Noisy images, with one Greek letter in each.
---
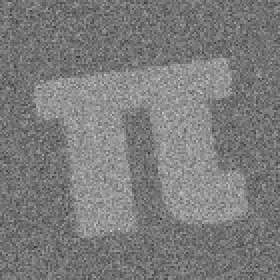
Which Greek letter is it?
pi
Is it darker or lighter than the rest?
lighter
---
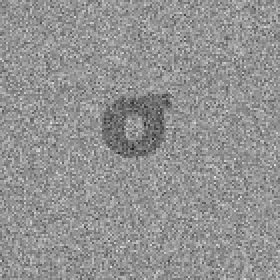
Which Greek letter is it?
sigma
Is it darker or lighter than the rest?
darker
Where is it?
centre
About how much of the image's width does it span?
a quarter
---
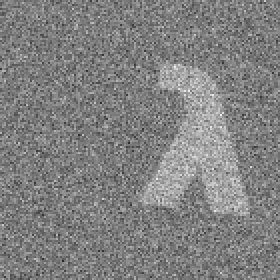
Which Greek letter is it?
lambda
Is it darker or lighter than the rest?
lighter
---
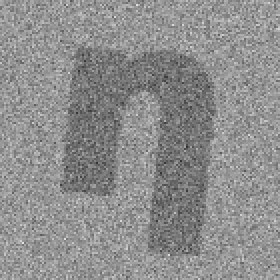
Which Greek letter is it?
eta
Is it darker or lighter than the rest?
darker
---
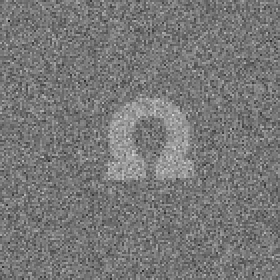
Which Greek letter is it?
omega
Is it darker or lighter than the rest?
lighter
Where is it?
centre
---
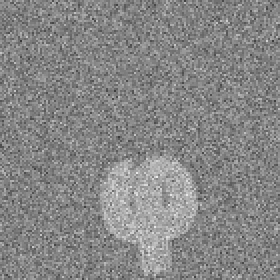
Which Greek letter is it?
phi
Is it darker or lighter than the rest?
lighter
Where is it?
bottom middle
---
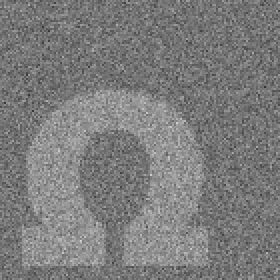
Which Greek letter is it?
omega
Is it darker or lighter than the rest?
lighter
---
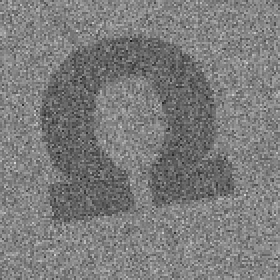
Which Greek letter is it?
omega
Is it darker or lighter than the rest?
darker
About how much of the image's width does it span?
two thirds
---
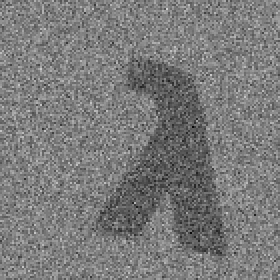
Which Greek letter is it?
lambda
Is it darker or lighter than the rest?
darker
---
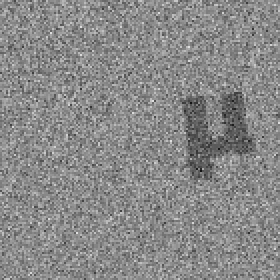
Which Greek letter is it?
mu
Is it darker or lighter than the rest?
darker
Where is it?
middle right
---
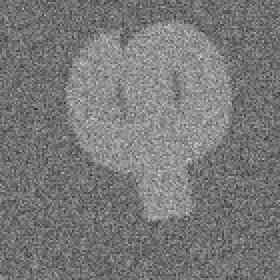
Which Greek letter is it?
phi
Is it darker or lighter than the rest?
lighter
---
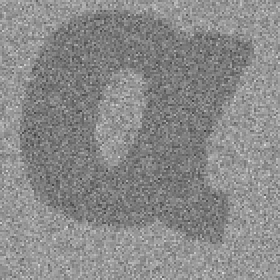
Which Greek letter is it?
alpha
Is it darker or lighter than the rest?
darker
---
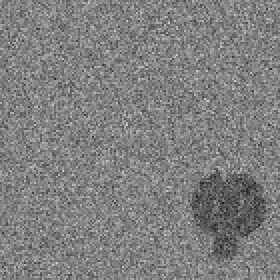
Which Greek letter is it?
phi
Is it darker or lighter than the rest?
darker
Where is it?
bottom right
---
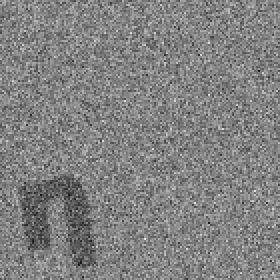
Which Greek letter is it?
eta
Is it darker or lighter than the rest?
darker
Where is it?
bottom left
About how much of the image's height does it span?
a third
